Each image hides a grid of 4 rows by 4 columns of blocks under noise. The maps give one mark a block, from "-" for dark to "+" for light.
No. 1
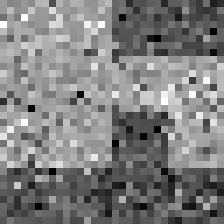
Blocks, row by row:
+ + - -
+ + + +
+ + - +
- - - -
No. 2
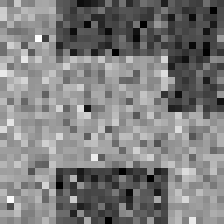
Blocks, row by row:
+ - - -
+ + + -
+ + + +
+ - - +
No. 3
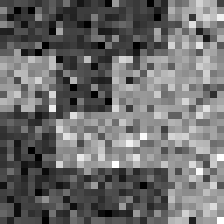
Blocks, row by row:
- - - +
+ - + +
- + + +
- - - +
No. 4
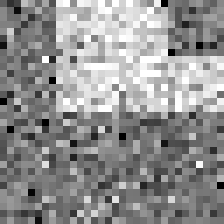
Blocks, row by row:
- + + -
- + + +
- - - -
- - - -
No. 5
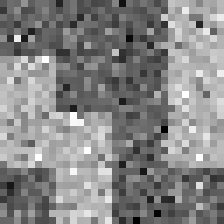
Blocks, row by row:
- - - +
+ - - +
+ + - +
- + - -
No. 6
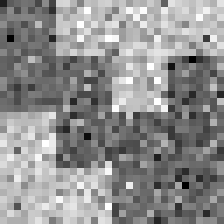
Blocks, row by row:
- + + +
- - + -
+ - - -
+ + - -
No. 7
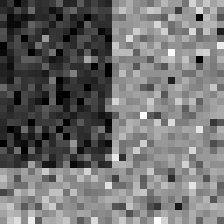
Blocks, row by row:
- - + +
- - + +
- - + +
+ + + +
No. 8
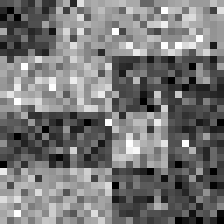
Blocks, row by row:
- + + +
+ + - -
- - + -
+ + - -
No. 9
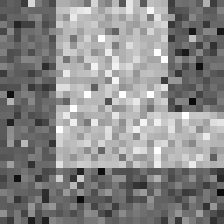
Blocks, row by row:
- + + -
- + + -
- + + +
- - - -
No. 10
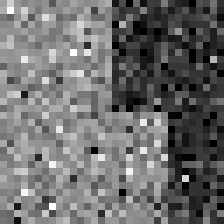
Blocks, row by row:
+ + - -
+ + - -
+ + + -
+ + + -
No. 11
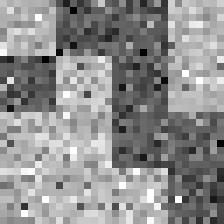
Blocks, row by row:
+ - - +
- + - +
+ + - -
+ + + -
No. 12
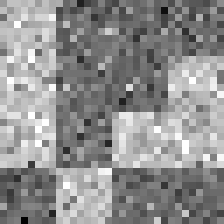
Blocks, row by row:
+ - - -
+ - - +
+ - + +
- + - -
